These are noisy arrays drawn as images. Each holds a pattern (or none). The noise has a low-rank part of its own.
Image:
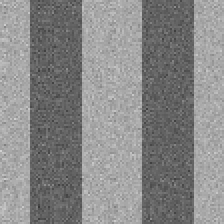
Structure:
vertical stripes
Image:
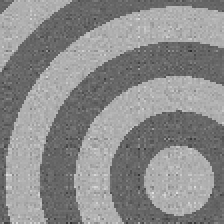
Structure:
rings round one point
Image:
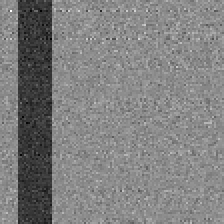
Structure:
one vertical stripe
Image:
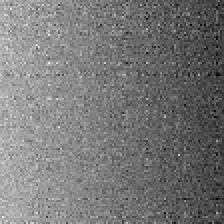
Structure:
a smooth slope
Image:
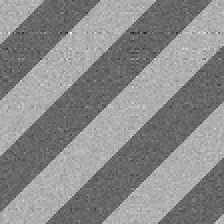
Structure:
diagonal stripes
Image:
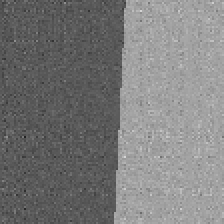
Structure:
a sharp edge
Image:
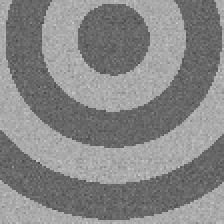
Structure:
rings round one point
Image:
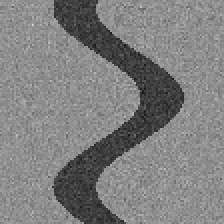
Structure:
a wavy band
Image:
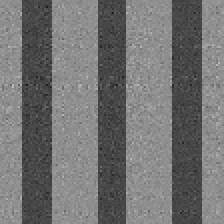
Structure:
vertical stripes
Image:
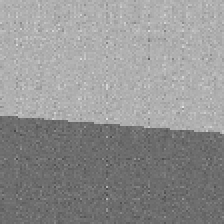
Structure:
a sharp edge
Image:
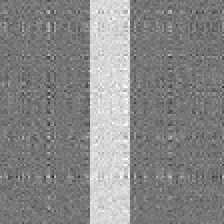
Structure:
one vertical stripe
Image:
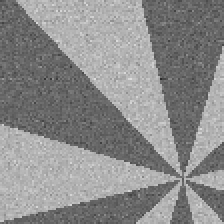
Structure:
spokes from one point
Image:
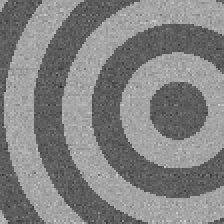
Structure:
rings round one point
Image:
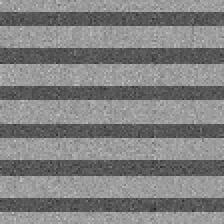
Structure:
horizontal stripes
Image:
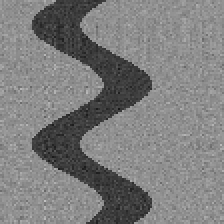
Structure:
a wavy band
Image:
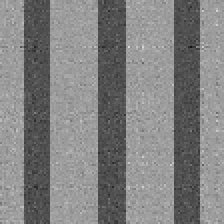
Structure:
vertical stripes
